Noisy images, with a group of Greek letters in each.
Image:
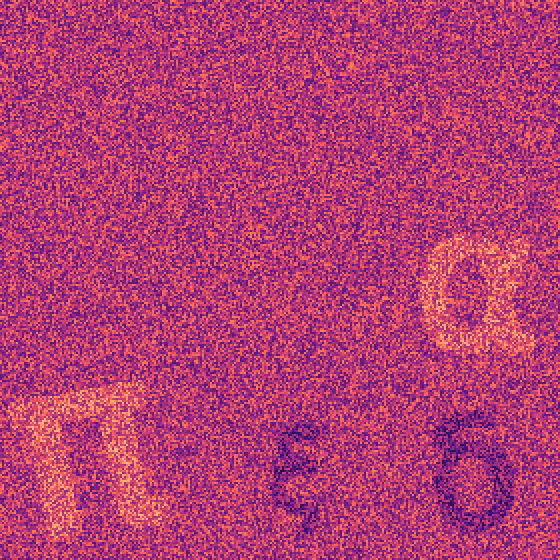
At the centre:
nothing
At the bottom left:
pi
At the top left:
nothing
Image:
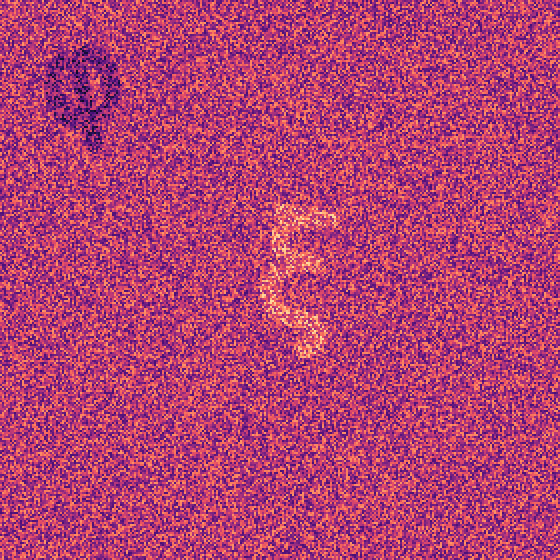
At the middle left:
nothing
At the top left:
phi
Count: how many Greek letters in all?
2
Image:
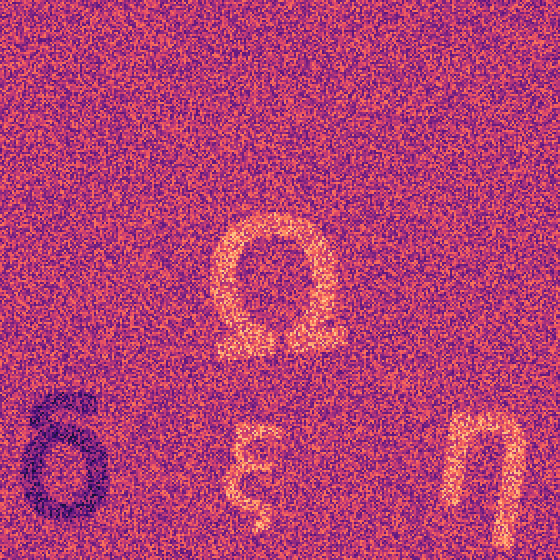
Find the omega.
centre
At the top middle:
nothing
